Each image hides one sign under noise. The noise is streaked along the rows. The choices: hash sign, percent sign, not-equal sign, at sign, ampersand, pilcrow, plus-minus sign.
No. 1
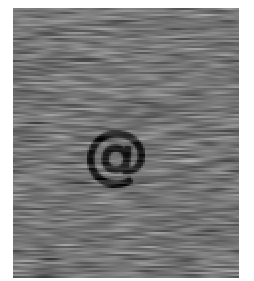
at sign
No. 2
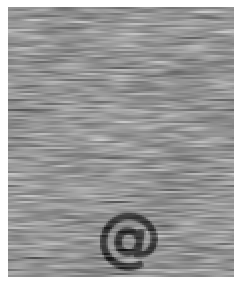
at sign
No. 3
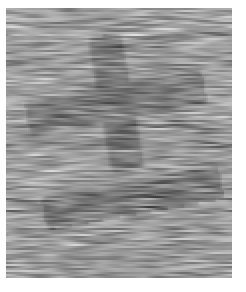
plus-minus sign
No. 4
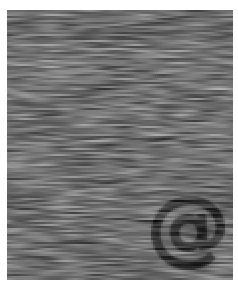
at sign
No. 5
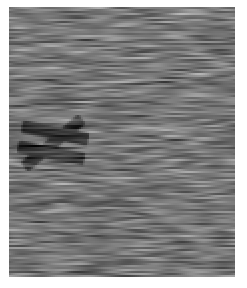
not-equal sign
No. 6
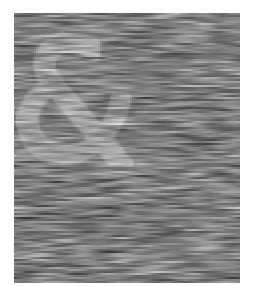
ampersand
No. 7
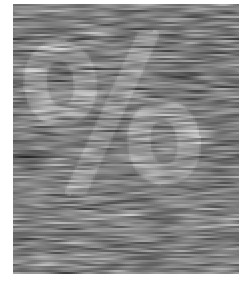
percent sign
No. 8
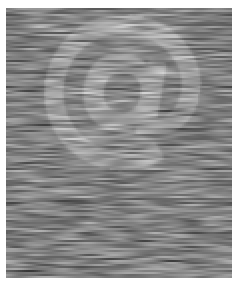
at sign
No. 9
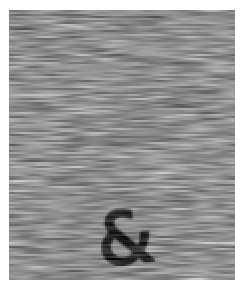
ampersand
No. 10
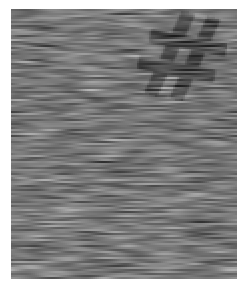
hash sign
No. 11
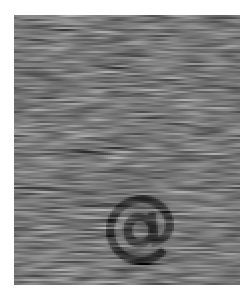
at sign
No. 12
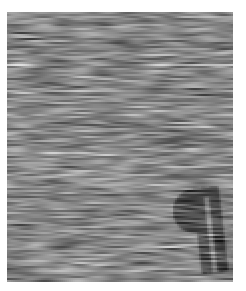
pilcrow
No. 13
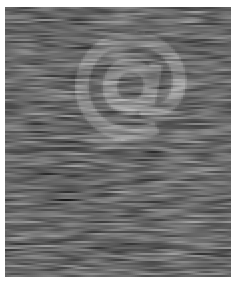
at sign
